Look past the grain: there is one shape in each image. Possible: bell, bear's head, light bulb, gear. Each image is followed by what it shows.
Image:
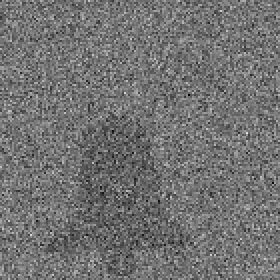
dark bell
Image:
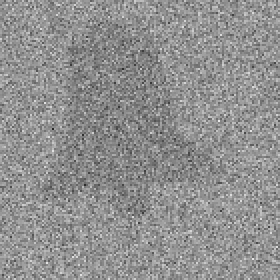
dark bell
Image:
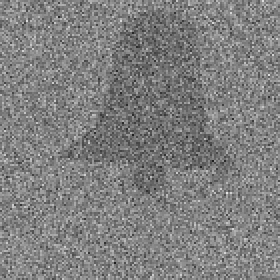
dark bell
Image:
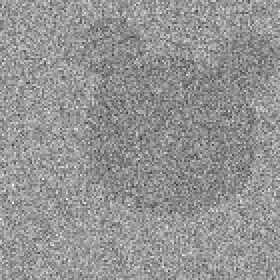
dark bear's head
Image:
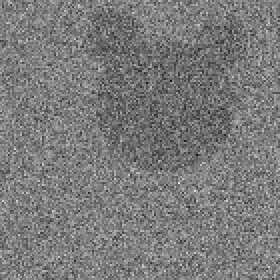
dark bear's head
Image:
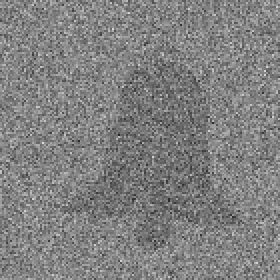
dark bell
